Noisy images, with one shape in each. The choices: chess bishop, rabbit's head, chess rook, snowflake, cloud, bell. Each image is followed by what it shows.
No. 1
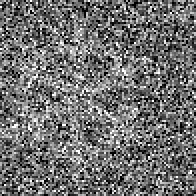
light snowflake
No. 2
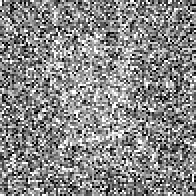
light chess rook
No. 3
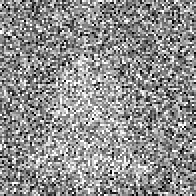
light bell
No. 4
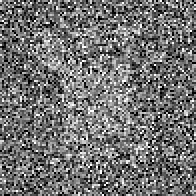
light chess rook
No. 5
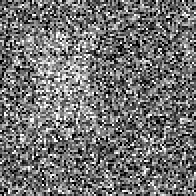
light chess rook
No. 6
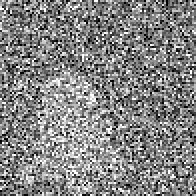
light bell
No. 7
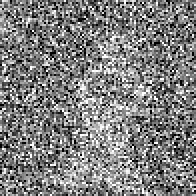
light chess bishop
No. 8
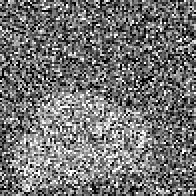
light cloud
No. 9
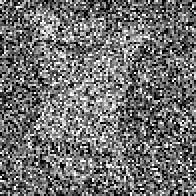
light chess rook
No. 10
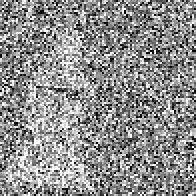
light chess bishop
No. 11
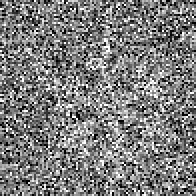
light snowflake
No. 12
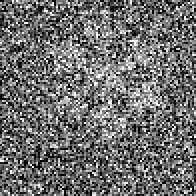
light snowflake
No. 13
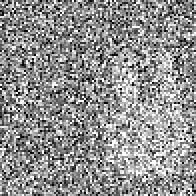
light rabbit's head
